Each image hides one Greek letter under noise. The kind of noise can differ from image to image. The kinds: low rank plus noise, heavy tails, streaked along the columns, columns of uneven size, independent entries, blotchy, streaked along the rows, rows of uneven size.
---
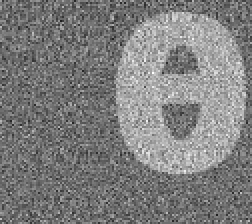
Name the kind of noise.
low rank plus noise
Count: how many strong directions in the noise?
five to eight
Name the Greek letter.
theta
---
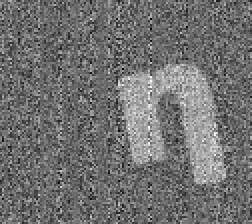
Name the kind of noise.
columns of uneven size
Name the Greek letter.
eta
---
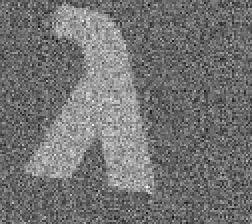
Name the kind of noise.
low rank plus noise
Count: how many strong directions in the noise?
two
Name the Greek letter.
lambda
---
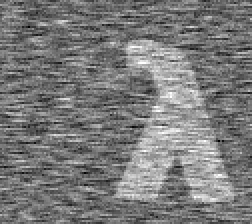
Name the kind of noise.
streaked along the rows
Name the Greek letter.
lambda
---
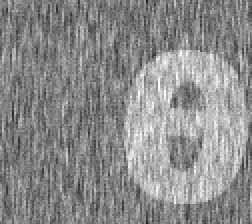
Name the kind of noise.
streaked along the columns
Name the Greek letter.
theta
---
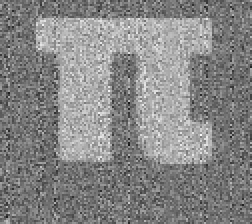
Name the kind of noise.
columns of uneven size
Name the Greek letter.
pi
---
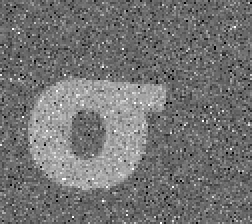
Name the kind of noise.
heavy tails
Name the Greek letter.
sigma
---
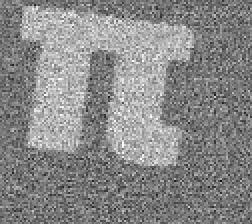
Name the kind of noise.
low rank plus noise
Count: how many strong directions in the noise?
five to eight
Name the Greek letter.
pi
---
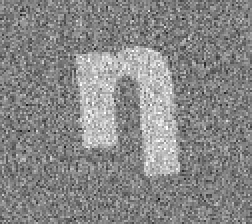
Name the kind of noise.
low rank plus noise
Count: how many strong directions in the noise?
five to eight
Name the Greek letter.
eta
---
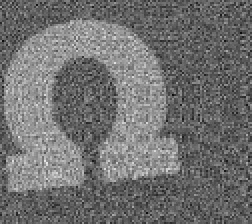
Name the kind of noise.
low rank plus noise
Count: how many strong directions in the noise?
two
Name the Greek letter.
omega
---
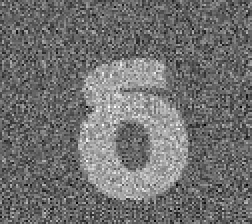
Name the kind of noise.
low rank plus noise
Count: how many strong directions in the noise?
two
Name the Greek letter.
delta
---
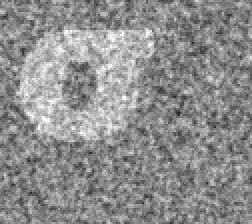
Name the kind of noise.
blotchy
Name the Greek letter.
sigma
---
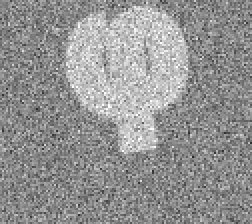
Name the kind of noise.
independent entries
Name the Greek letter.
phi
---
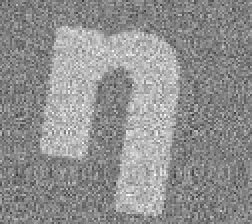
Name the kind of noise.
low rank plus noise
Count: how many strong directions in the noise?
two
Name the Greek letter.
eta
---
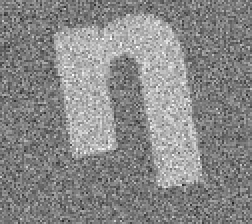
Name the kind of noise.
independent entries
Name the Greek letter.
eta
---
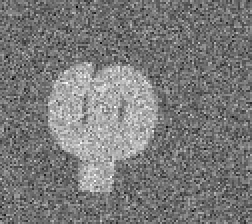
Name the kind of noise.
independent entries
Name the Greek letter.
phi
